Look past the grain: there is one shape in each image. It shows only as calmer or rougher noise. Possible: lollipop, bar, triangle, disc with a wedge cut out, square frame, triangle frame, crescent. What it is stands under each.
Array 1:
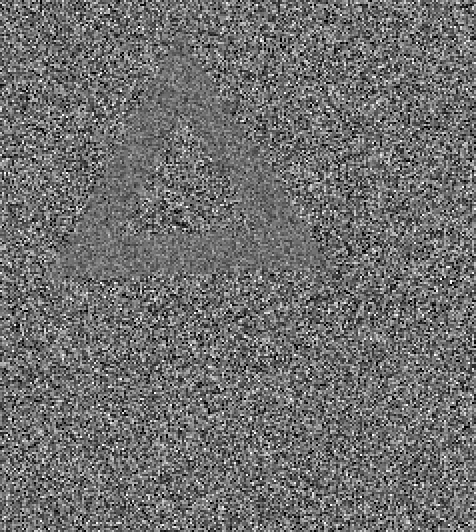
triangle frame
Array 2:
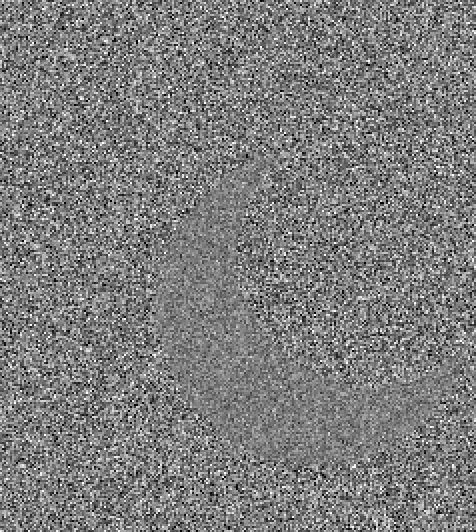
crescent
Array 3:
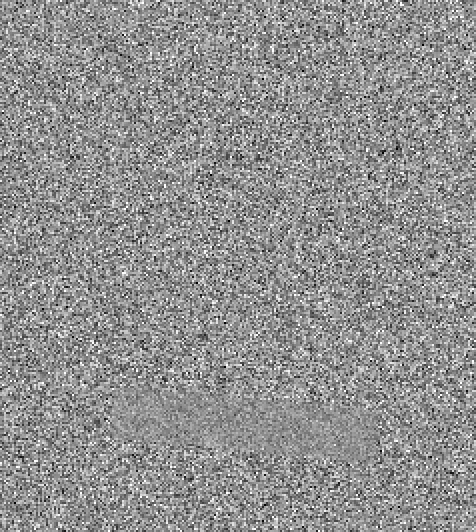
bar
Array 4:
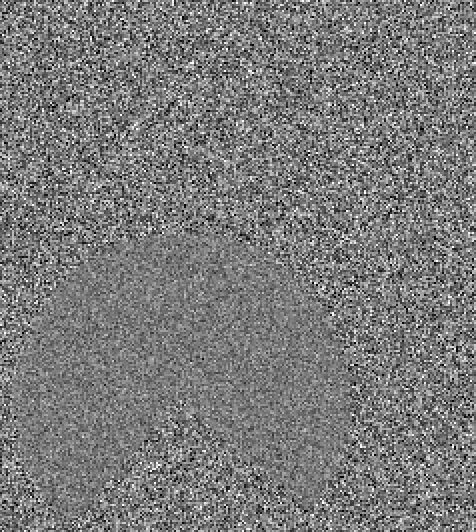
disc with a wedge cut out
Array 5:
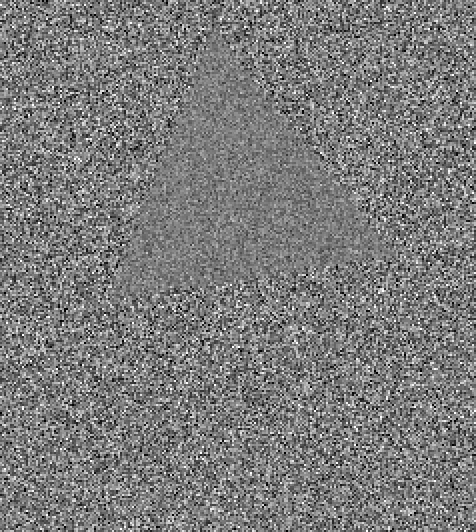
triangle
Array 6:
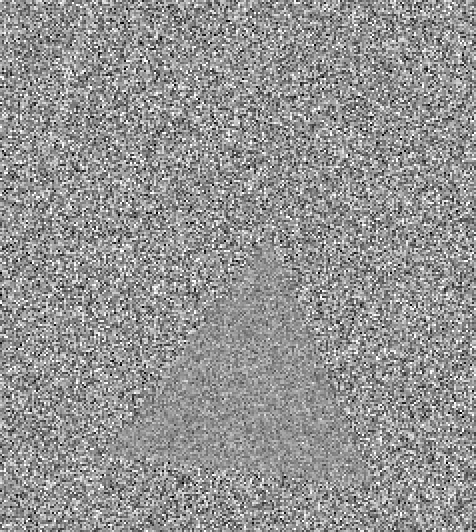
triangle
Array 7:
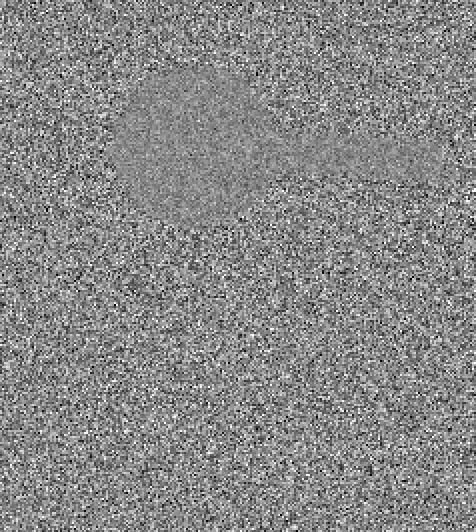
lollipop
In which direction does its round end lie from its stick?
left
